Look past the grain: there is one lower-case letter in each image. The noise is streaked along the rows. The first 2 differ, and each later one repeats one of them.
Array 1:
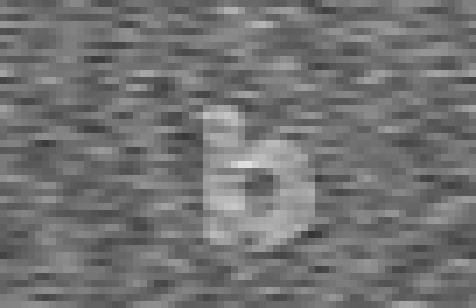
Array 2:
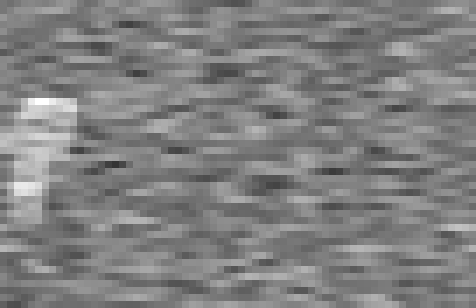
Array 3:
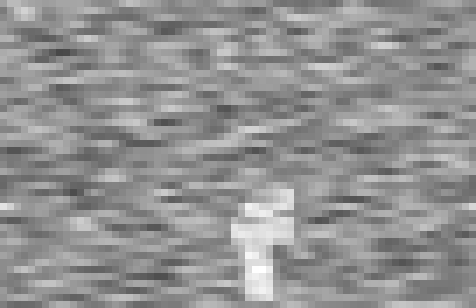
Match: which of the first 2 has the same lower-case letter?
2
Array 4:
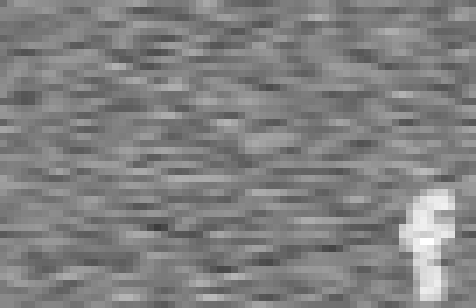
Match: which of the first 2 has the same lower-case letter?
2
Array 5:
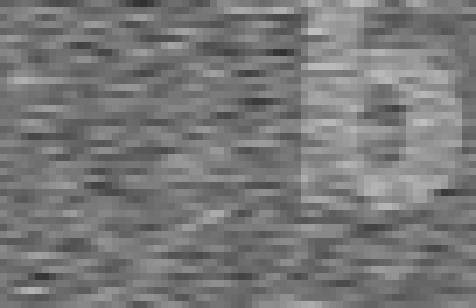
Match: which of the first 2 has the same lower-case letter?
1
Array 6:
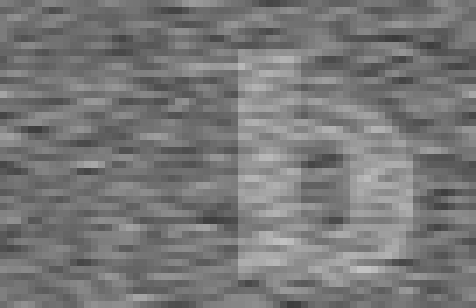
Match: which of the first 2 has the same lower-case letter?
1
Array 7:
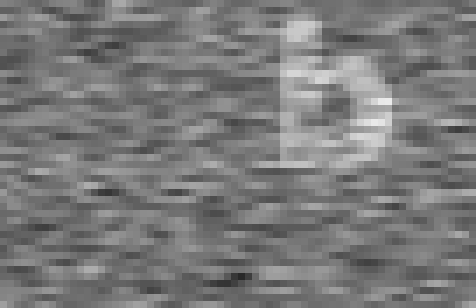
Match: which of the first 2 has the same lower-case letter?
1
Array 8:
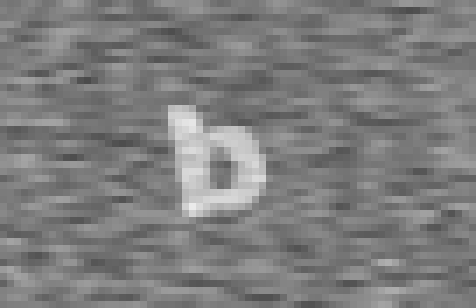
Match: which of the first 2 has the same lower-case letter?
1
